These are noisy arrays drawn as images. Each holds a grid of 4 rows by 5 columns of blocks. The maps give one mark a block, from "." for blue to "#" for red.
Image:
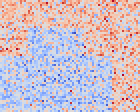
#####
#..##
....#
....#
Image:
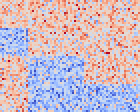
#####
.####
#..##
#....
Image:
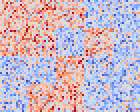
###..
##.#.
..#..
.##..
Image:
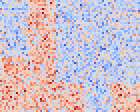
.#...
.#...
##...
###.#
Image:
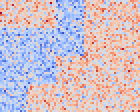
##.##
...##
..###
.####
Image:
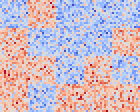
.#...
#...#
##.#.
#.###
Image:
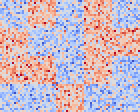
.#.#.
#..##
##.#.
..#..
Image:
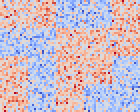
##..#
..###
#.##.
#.#..
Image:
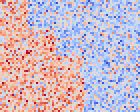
#....
##...
###..
###..
